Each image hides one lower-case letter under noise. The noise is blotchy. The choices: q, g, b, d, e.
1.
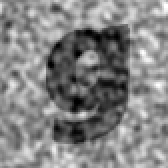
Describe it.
dark g
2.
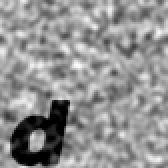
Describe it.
dark d, bottom left
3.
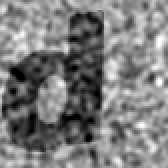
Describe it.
dark d
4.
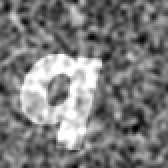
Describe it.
light q
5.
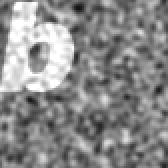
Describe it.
light b
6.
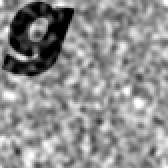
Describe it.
dark g, top left
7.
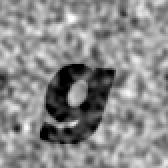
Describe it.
dark g
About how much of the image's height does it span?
half
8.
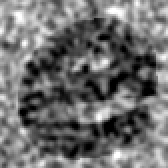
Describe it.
dark e
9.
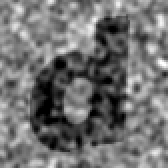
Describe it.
dark d
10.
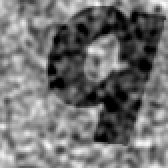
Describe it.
dark q
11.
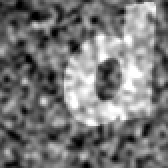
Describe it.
light d
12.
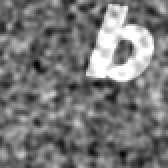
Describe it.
light b
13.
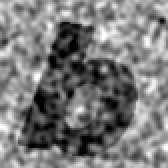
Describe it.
dark b
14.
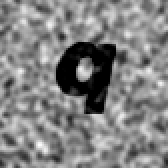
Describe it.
dark q, centre
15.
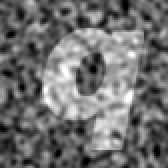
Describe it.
light q
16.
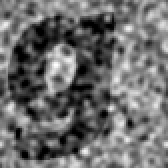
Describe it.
dark g
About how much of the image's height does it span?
nearly all
